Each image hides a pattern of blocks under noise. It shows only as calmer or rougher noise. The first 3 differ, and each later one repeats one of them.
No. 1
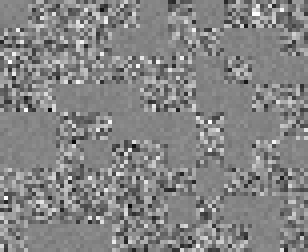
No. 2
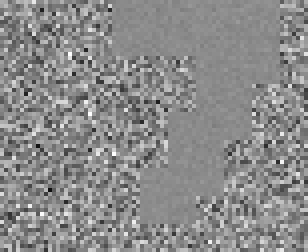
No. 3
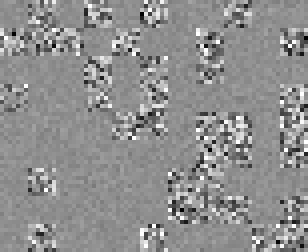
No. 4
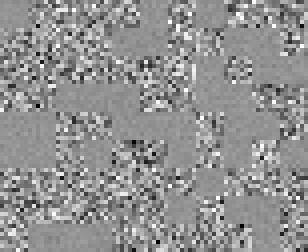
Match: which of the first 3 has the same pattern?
1
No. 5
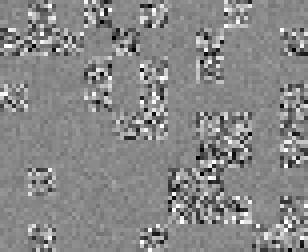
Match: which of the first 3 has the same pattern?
3
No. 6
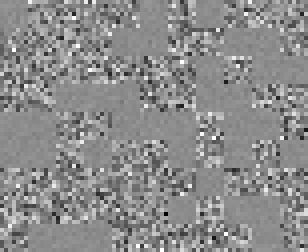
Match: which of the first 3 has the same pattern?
1
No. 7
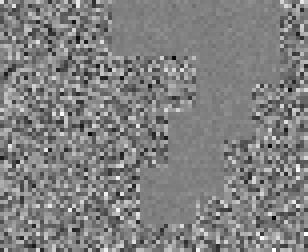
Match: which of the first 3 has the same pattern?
2
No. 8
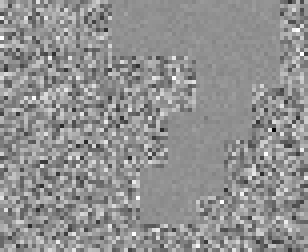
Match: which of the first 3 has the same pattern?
2
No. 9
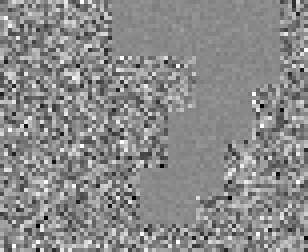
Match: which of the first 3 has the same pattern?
2
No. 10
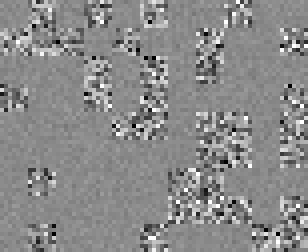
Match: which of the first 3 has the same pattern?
3
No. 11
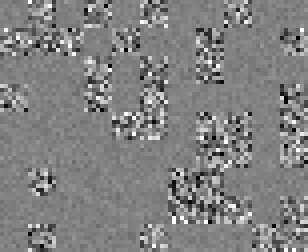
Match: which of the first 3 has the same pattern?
3
